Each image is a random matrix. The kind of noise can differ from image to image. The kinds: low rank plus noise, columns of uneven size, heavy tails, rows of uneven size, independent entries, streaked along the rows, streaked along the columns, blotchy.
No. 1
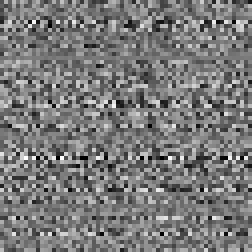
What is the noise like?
rows of uneven size
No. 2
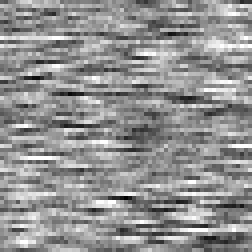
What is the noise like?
streaked along the rows
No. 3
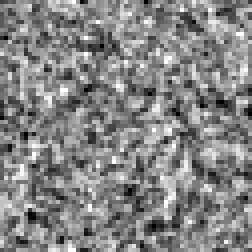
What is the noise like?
blotchy
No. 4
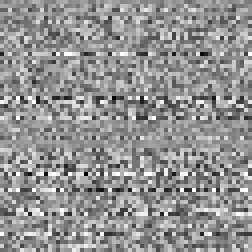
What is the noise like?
rows of uneven size
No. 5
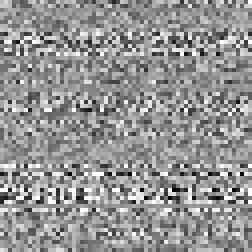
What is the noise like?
rows of uneven size
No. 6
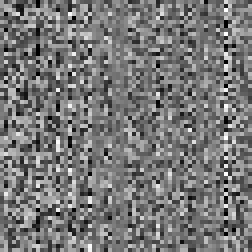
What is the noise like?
columns of uneven size
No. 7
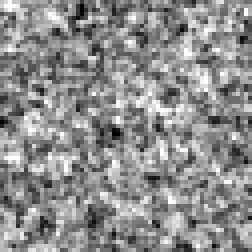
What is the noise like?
blotchy
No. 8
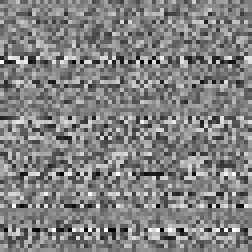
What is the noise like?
rows of uneven size
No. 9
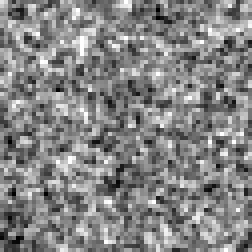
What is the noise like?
blotchy
